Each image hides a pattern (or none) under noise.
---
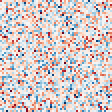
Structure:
only noise
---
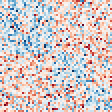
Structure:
blocks along the diagonal
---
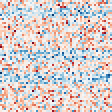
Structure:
bands of rows
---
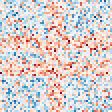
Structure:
bands of rows crossing bands of columns
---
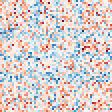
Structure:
bands of rows crossing bands of columns
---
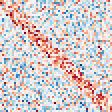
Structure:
a diagonal band
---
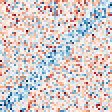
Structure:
a diagonal band
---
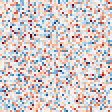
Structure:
only noise
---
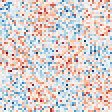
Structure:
a checkerboard
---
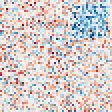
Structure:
one block
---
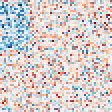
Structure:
one block
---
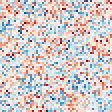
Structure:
a checkerboard
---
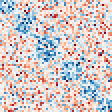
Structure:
blocks along the diagonal
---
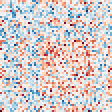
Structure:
bands of rows crossing bands of columns
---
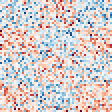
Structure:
a checkerboard
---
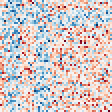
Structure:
bands of rows crossing bands of columns
